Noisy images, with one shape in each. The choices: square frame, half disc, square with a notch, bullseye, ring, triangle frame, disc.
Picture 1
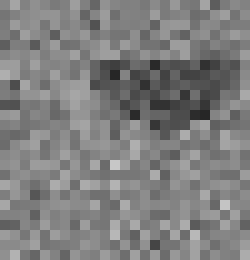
half disc
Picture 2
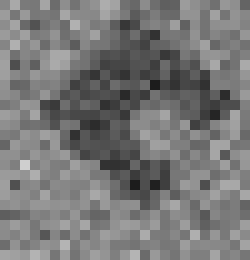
square with a notch
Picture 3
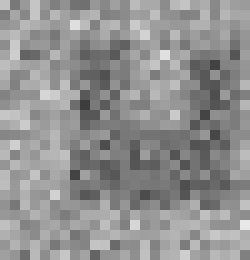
square with a notch
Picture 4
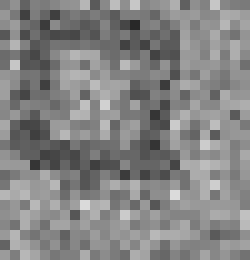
square frame
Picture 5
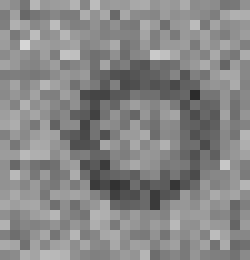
ring
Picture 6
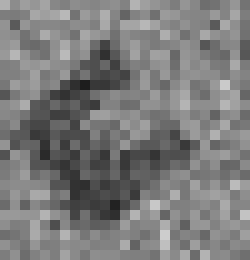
square with a notch
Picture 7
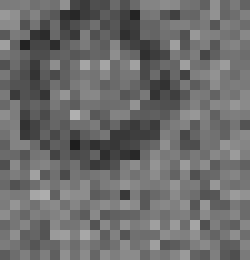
ring
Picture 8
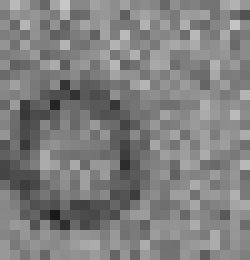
ring
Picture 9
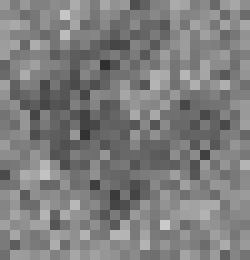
square with a notch
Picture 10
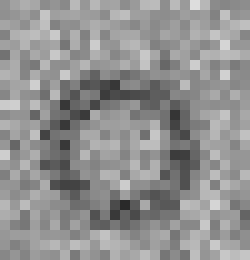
ring
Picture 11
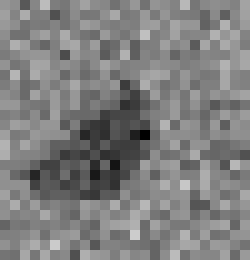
half disc
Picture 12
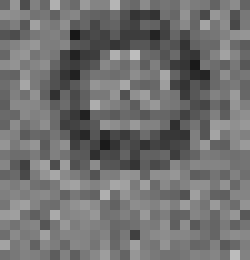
ring
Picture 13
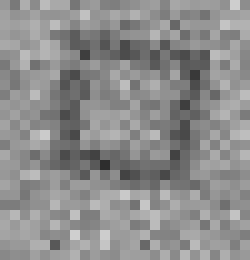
square frame
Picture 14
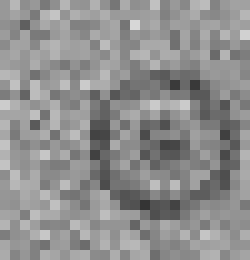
bullseye
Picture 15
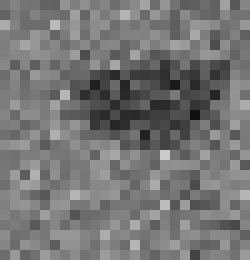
half disc
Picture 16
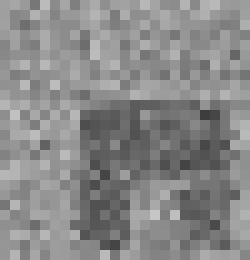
square with a notch
